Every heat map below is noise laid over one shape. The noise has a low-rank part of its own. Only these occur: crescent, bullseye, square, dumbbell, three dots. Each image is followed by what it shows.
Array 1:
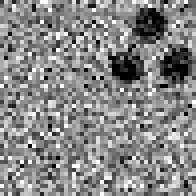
three dots
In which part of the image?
top right
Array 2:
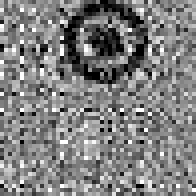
bullseye
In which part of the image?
top middle
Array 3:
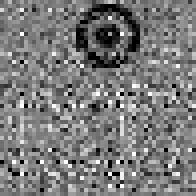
bullseye
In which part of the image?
top middle
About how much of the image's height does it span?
a third
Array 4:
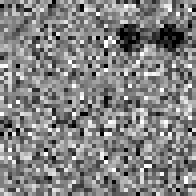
dumbbell
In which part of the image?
top right
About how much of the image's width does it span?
a third
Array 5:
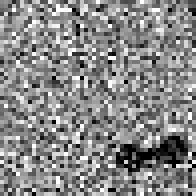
dumbbell
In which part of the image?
bottom right
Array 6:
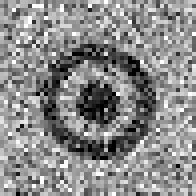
bullseye
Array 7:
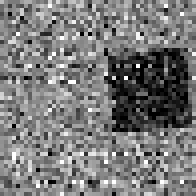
square
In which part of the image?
middle right
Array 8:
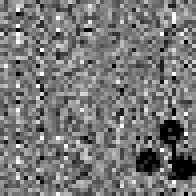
three dots
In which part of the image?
bottom right
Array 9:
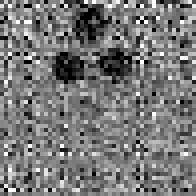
three dots
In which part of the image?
top middle
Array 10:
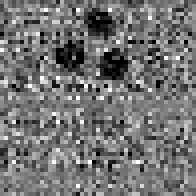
three dots
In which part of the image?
top middle
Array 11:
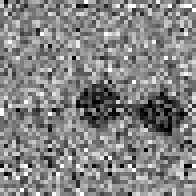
dumbbell
